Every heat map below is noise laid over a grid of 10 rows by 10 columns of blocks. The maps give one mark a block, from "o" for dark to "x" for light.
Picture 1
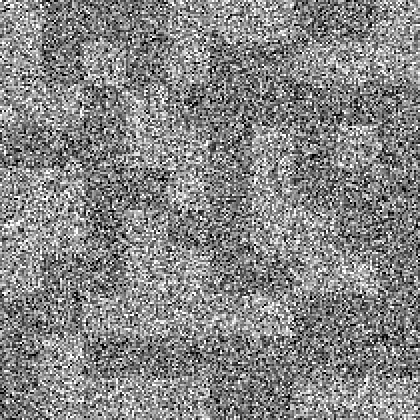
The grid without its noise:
x o o o x x x o o x
x o x o x o o x x x
x x o x o o o o o o
o o o x x o x o x o
x x o o x o x o o o
x x o x o o x x o o
x o o x x o o x x o
o o x x x x x o o o
o x o o o o o o o o
o x x x x o o x x x
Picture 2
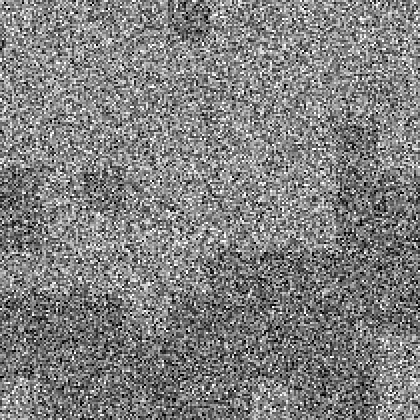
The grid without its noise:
x x x x o x x x x x
x x x x x x x x x x
x x x x x x x x x x
x x x x x x x x o x
o x o x x x x x o o
o x x x x x x x o o
x x x x x o o o o o
o o o x o o o o o o
o o o o o o o o o x
x o o o o o x o o x
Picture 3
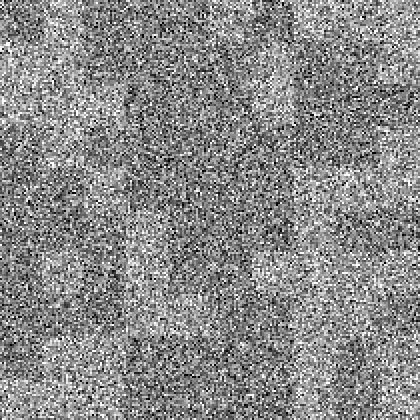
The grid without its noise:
o x o o o x o x x x
x x o o o o x o o x
x x x o o o x o o o
o x o o o o o o o x
o o x o o o o x x x
o o o x o o o x o o
o x o x o o x x x x
o o o x x o o x x o
o x x o o o o x o x
x x x o o o o x o x
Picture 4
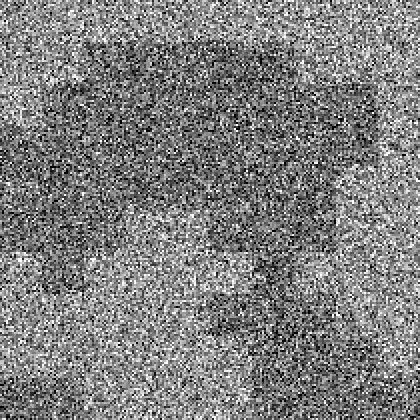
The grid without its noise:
x x x x x x x x x x
x x o o o o o x x x
x o o o o o o o o x
o o o o o o o o o x
o o o o o o o o x x
o o o x x o o o x x
x o x x x x o x x x
x x x x x o o o x x
x x x x x x o o o x
o o x x x x o o o o
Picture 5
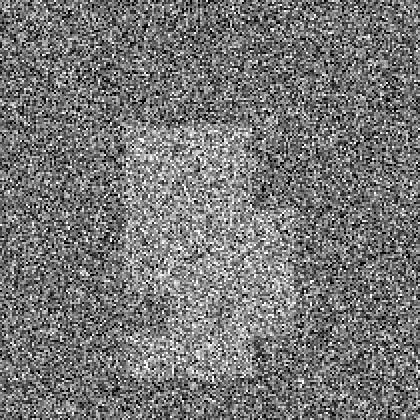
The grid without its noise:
o o o o o o o o o o
o o o o o o o o o o
o o o o o o o o o o
o o o x x x o o o o
o o o x x x o o o o
o o o x x x x o o o
o o o x x x x o o o
o o o o x x x o o o
o o o x x x o o o o
o o o o o o o o o o
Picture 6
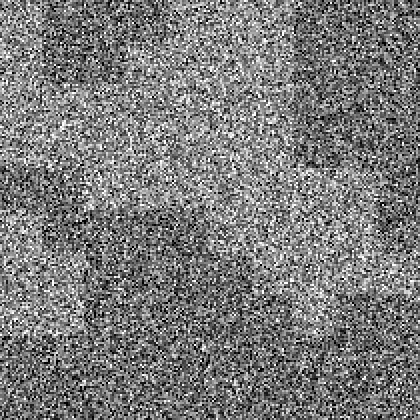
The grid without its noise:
x o o o x x x o o o
x o o x x x x o o o
x x x x x x x o o o
x x x x x x x o o o
o o x x x x x x x o
x o o o o x x x x o
x x o o o o x x x x
x x o o o o o x o o
o o o o o o o o o o
o o o o o o o o o o
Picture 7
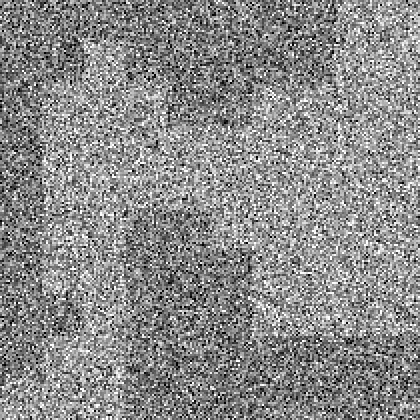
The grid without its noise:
o o o o o o o o x x
o o x o o o o o x x
o x x x o o x x x x
o x x x x x x x x x
o x x x x x x x x x
o x x o o x x x x x
o x x o o o x x x x
o o x o o o x x x x
o x x o o o o o o o
x x x o o o o o o o
